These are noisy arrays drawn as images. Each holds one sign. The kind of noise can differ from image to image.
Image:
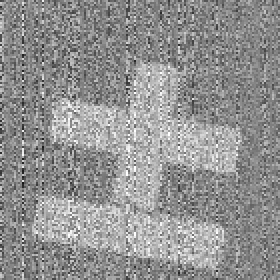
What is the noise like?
columns of uneven size
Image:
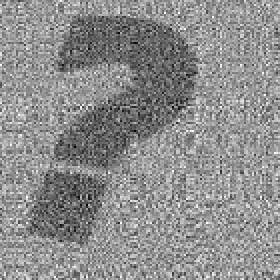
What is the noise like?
low rank plus noise
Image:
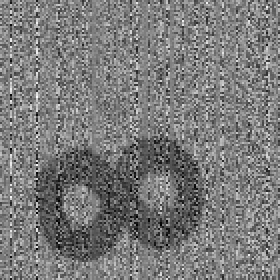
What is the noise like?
columns of uneven size
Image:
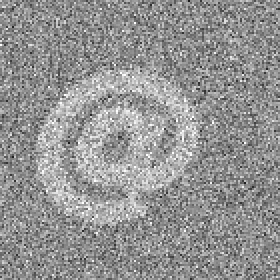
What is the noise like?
independent entries
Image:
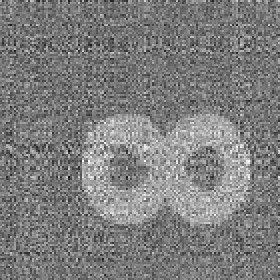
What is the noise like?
low rank plus noise
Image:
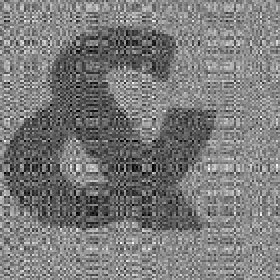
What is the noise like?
low rank plus noise
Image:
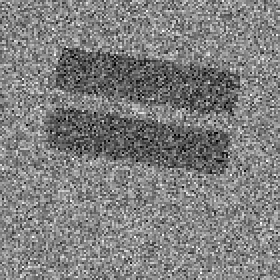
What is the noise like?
independent entries
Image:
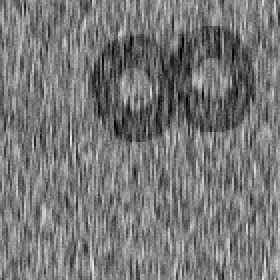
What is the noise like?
streaked along the columns
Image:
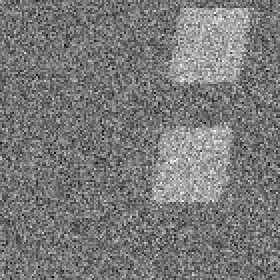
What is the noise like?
independent entries
